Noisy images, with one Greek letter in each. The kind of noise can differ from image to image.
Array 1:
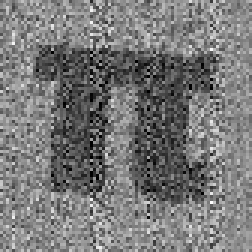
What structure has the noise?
columns of uneven size
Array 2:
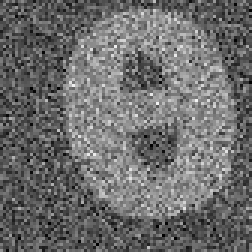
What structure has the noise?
independent entries
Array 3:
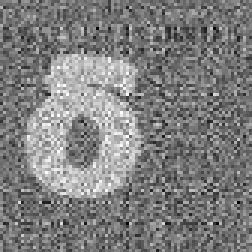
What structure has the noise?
low rank plus noise
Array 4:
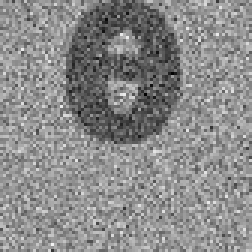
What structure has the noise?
independent entries
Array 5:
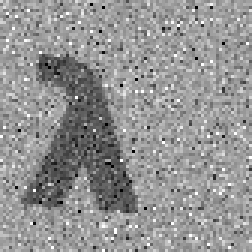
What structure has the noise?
heavy tails
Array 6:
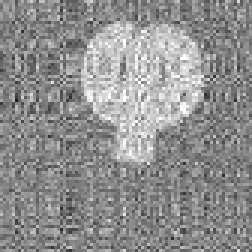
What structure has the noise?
low rank plus noise
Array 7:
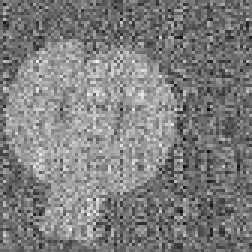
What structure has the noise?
low rank plus noise
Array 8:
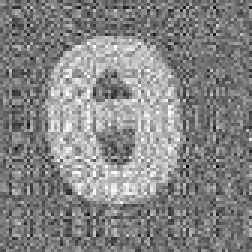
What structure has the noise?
low rank plus noise
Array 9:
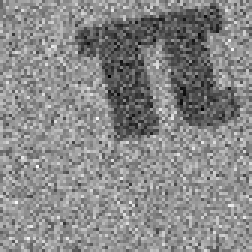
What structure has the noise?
independent entries
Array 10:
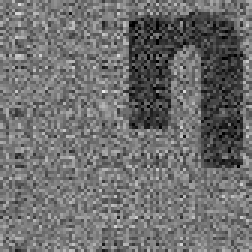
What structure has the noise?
low rank plus noise
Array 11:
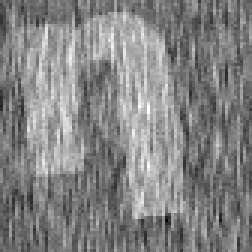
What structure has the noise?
streaked along the columns
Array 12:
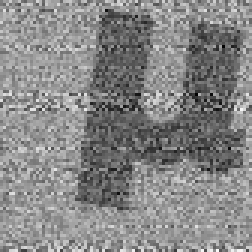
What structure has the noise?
rows of uneven size
